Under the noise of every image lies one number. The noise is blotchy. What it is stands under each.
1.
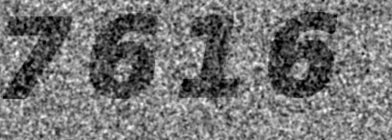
7616
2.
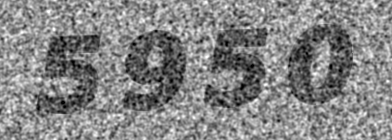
5950
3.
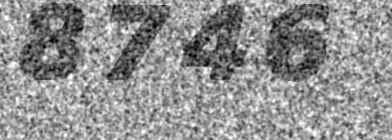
8746
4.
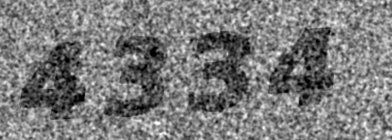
4334
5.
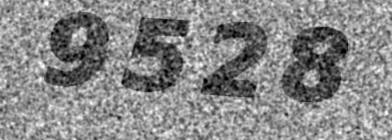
9528
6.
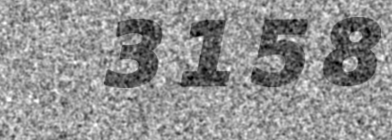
3158
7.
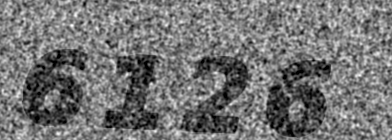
6126
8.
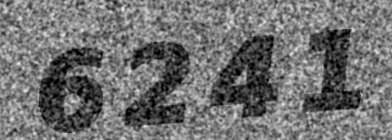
6241
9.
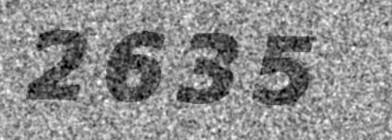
2635
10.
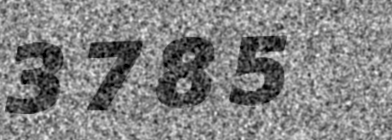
3785
